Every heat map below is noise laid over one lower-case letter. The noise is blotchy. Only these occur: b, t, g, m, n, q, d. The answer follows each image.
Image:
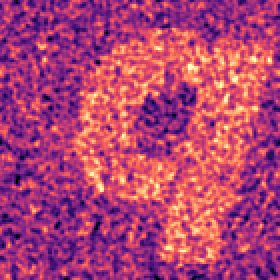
q
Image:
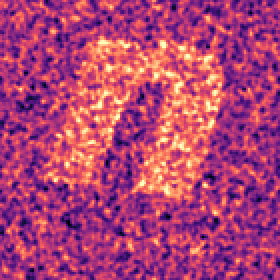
n
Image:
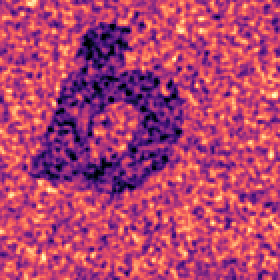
b
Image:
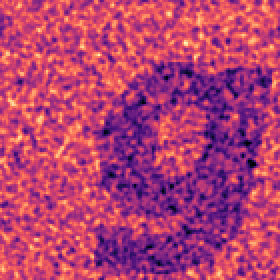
g
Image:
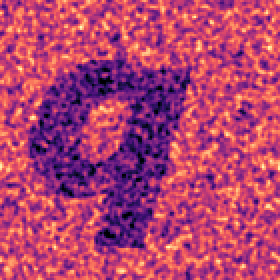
q
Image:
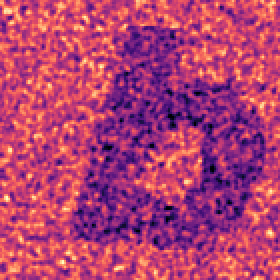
b
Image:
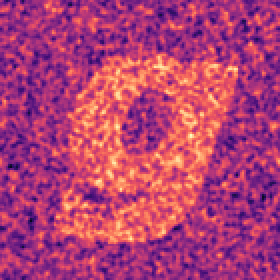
g
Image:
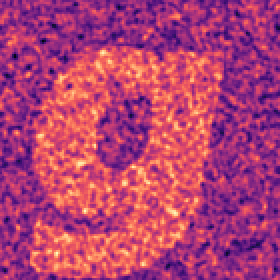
g
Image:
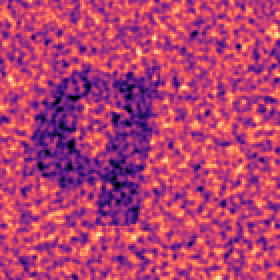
q
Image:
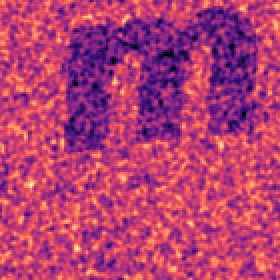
m
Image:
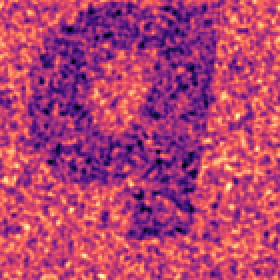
q
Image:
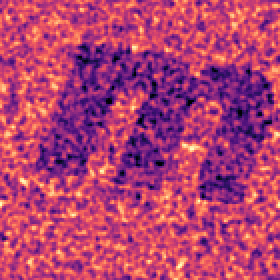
m
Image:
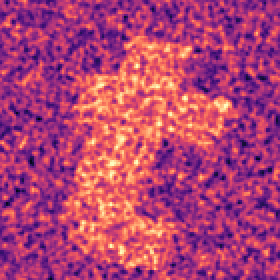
t
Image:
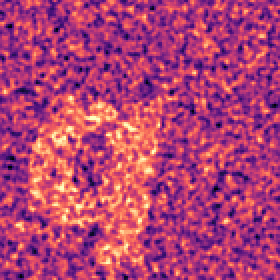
q
